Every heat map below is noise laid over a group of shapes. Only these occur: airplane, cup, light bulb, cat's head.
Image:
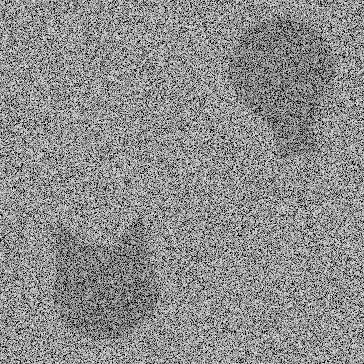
top right: light bulb; bottom left: cat's head
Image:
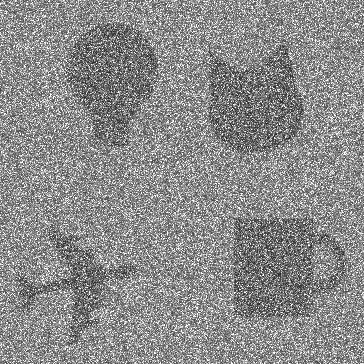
top left: light bulb; top right: cat's head; bottom left: airplane; bottom right: cup
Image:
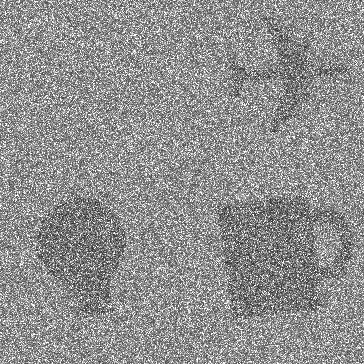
top right: airplane; bottom left: light bulb; bottom right: cup
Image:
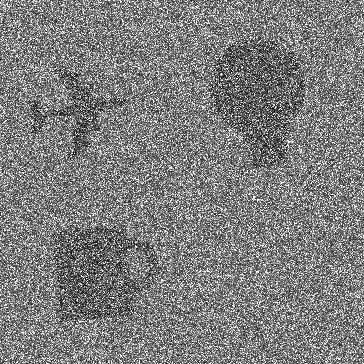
top left: airplane; top right: light bulb; bottom left: cup
